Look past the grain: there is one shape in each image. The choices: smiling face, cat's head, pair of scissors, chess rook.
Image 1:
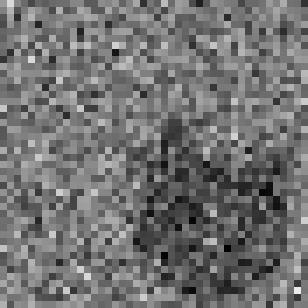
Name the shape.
cat's head
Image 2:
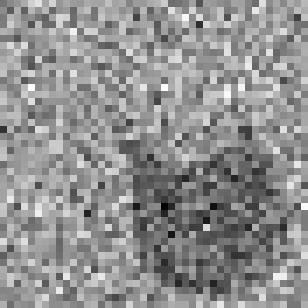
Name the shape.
cat's head
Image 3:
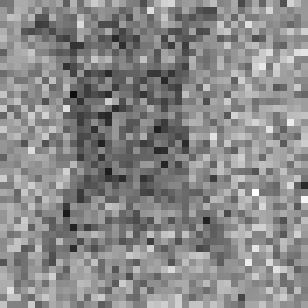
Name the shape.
chess rook
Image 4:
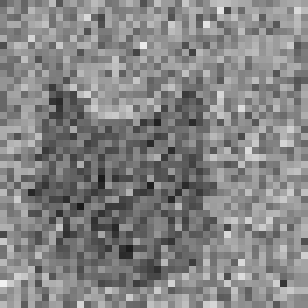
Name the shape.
cat's head
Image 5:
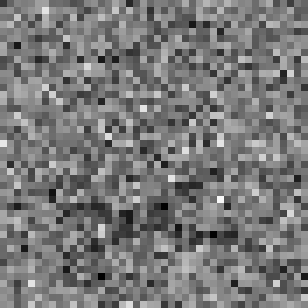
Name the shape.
pair of scissors
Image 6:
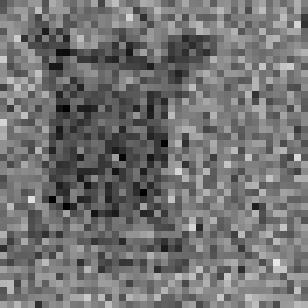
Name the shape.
chess rook
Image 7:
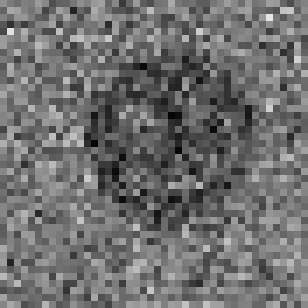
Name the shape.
smiling face
